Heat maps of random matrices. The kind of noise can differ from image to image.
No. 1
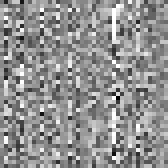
columns of uneven size
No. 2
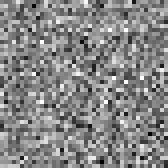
independent entries
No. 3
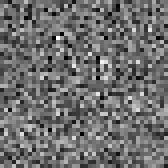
independent entries
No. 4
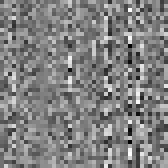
columns of uneven size
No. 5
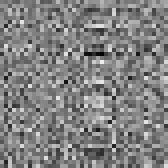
low rank plus noise
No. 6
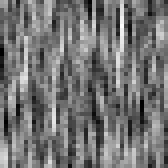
streaked along the columns
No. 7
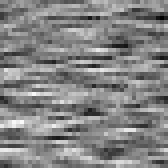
streaked along the rows
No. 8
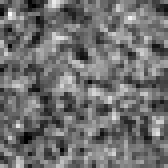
blotchy
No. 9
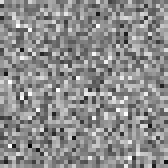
independent entries
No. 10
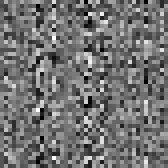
columns of uneven size
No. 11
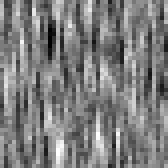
streaked along the columns
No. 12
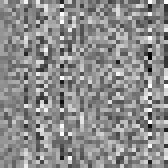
columns of uneven size
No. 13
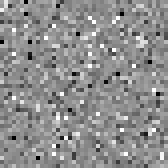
heavy tails
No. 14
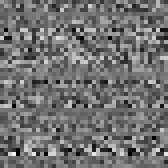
rows of uneven size
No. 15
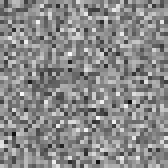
independent entries
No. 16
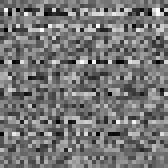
rows of uneven size
